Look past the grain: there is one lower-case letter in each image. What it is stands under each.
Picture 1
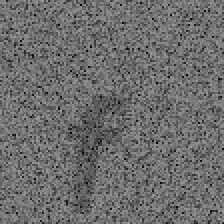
f
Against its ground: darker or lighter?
darker
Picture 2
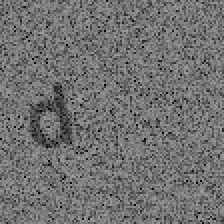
d
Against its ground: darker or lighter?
darker
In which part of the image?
middle left
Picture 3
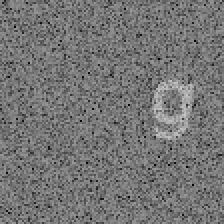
g
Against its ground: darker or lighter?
lighter
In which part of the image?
middle right
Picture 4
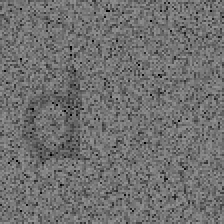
d
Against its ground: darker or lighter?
darker
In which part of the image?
middle left
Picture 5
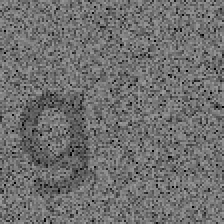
g
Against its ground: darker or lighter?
darker
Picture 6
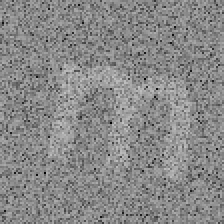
m
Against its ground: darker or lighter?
lighter
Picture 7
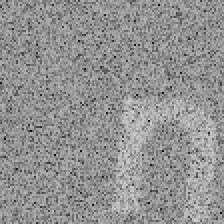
n
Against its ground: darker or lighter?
lighter
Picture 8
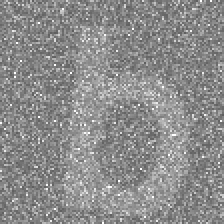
b
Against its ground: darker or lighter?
lighter
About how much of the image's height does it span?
nearly all
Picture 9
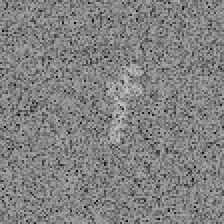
f
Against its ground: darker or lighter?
lighter
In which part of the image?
centre
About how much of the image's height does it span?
a third
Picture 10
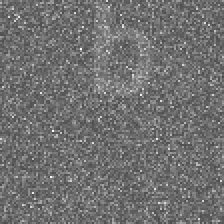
b
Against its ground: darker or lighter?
lighter
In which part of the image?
top middle
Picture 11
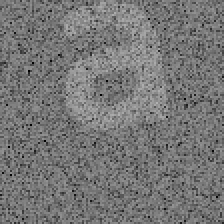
a
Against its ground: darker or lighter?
lighter
